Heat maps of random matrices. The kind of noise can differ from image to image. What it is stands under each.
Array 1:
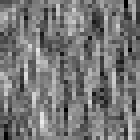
streaked along the columns
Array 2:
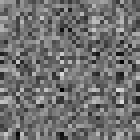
low rank plus noise
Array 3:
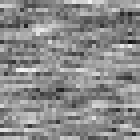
streaked along the rows
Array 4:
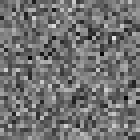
independent entries
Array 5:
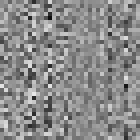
columns of uneven size
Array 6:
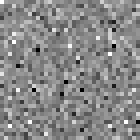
heavy tails
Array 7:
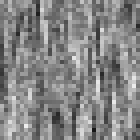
streaked along the columns
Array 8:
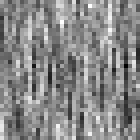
streaked along the columns
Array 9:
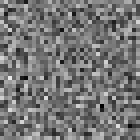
independent entries
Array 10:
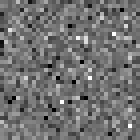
heavy tails
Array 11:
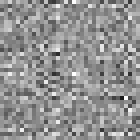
low rank plus noise
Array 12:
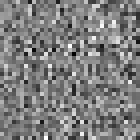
low rank plus noise
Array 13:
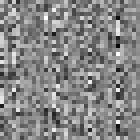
columns of uneven size
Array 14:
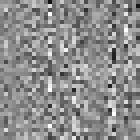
columns of uneven size
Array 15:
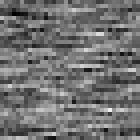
streaked along the rows
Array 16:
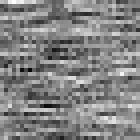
streaked along the rows
